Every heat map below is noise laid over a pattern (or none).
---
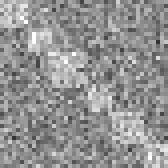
blocks along the diagonal
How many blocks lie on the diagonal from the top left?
6
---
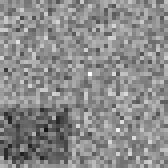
one block
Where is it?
bottom left
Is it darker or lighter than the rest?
darker
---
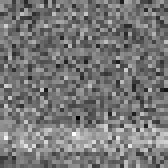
one band of rows
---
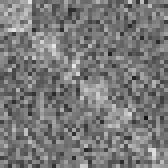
blocks along the diagonal
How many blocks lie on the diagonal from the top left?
7
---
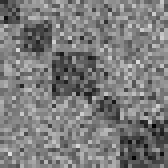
blocks along the diagonal
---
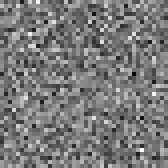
only noise
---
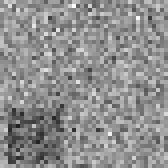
one block
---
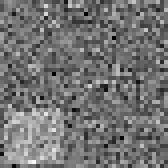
one block
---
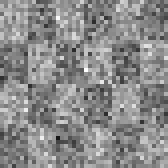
a checkerboard
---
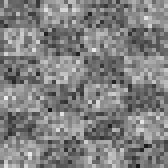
a checkerboard
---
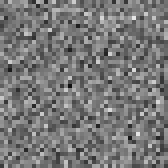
only noise
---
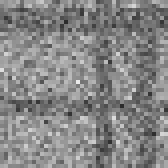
bands of rows crossing bands of columns
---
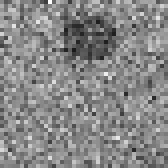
one block
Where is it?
top middle
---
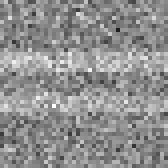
bands of rows
